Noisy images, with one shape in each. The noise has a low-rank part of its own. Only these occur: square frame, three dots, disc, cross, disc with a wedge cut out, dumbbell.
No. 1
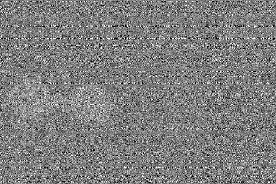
light dumbbell, middle left
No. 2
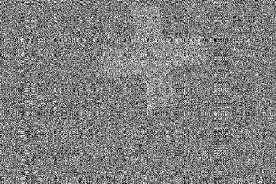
light cross
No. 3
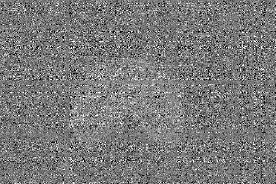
light disc with a wedge cut out
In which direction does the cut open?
down
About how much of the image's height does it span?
half
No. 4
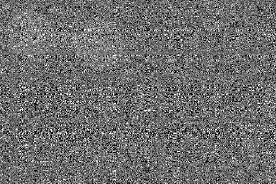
light dumbbell, top left
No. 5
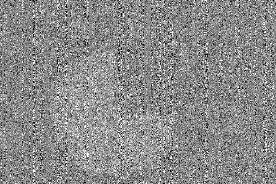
light disc with a wedge cut out
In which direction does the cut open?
up and right
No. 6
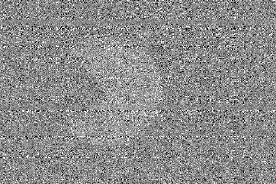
light disc with a wedge cut out
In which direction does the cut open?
left
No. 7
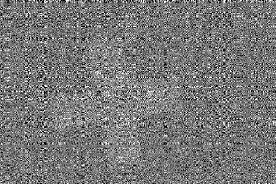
light cross
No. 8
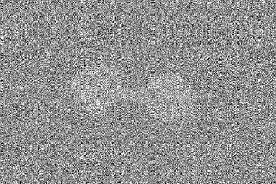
light dumbbell, centre
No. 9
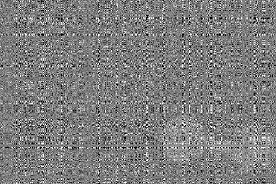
light dumbbell, bottom right
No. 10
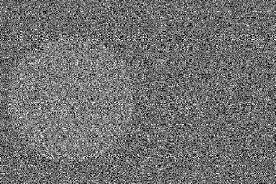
light disc
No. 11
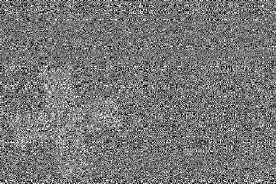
light cross
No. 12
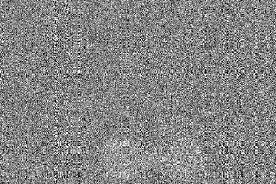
light dumbbell, bottom middle
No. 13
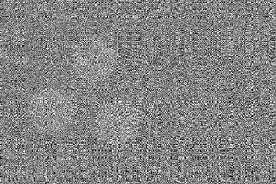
light three dots
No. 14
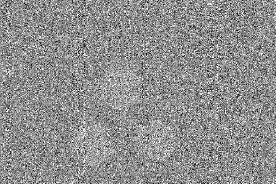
light three dots
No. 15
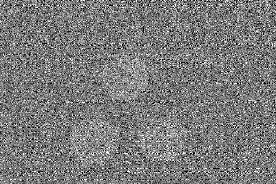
light three dots
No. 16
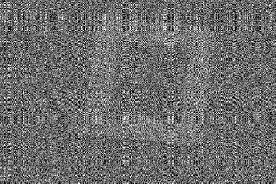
light square frame
